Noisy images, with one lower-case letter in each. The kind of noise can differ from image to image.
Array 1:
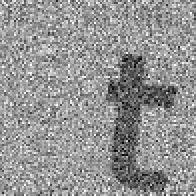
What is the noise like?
low rank plus noise
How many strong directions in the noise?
five to eight
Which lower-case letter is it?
t
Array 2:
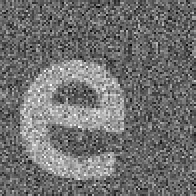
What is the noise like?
low rank plus noise
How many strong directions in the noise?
five to eight
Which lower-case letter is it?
e
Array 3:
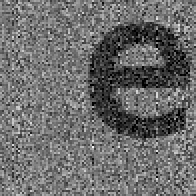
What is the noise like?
columns of uneven size
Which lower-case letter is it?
e
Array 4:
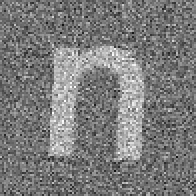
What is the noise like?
low rank plus noise
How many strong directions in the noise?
two
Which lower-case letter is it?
n
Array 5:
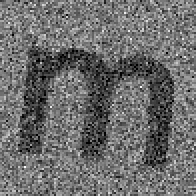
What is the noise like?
independent entries
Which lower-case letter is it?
m
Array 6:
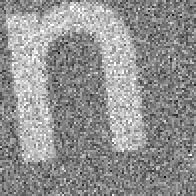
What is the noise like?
independent entries
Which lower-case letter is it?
n
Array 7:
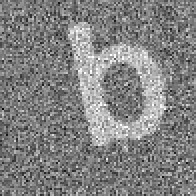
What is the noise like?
low rank plus noise
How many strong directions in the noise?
three or four
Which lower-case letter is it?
b
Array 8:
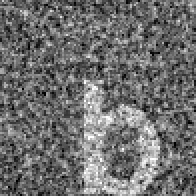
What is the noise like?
blotchy
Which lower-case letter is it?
b
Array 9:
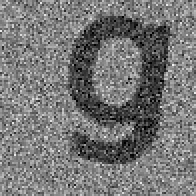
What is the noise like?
independent entries
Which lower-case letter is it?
g
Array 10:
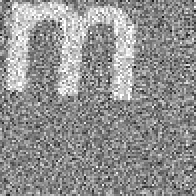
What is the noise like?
low rank plus noise
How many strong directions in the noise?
three or four
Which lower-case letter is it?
m
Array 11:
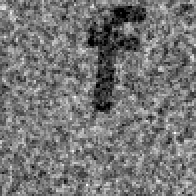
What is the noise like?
blotchy
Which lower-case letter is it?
f
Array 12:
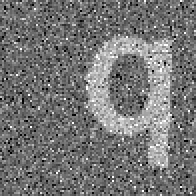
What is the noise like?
heavy tails
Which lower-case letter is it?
q
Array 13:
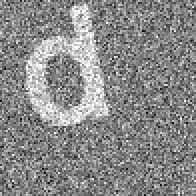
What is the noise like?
independent entries
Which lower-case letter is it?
d
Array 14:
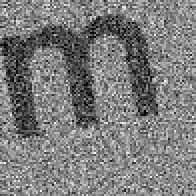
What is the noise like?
low rank plus noise
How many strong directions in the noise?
two
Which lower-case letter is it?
m
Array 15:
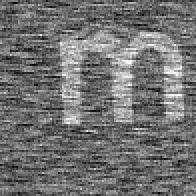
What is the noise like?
streaked along the rows
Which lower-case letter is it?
m
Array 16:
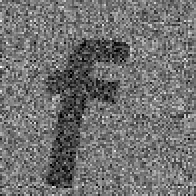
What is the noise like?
low rank plus noise
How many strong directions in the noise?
one
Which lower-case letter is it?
f
